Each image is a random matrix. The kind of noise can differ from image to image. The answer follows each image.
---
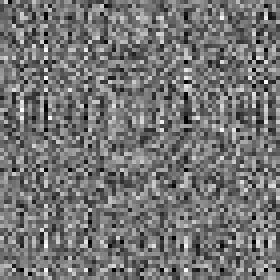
low rank plus noise
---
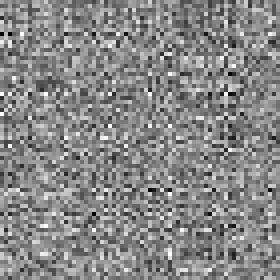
low rank plus noise
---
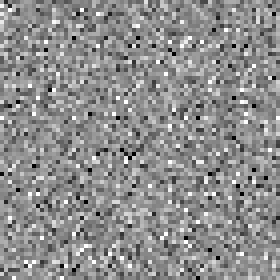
heavy tails
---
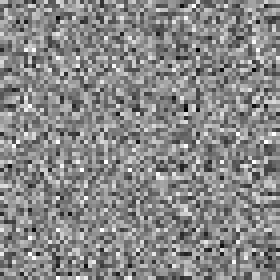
low rank plus noise
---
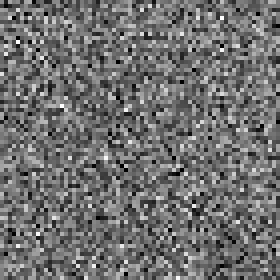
independent entries
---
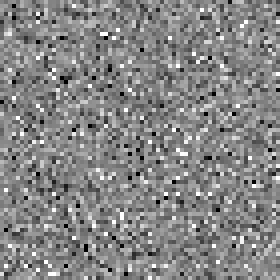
heavy tails
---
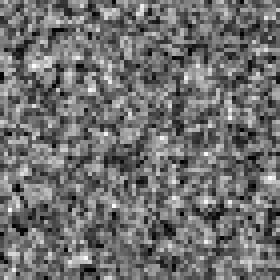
blotchy
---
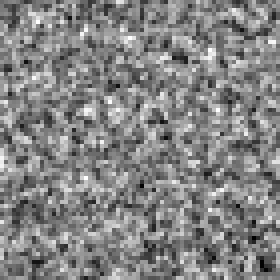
blotchy
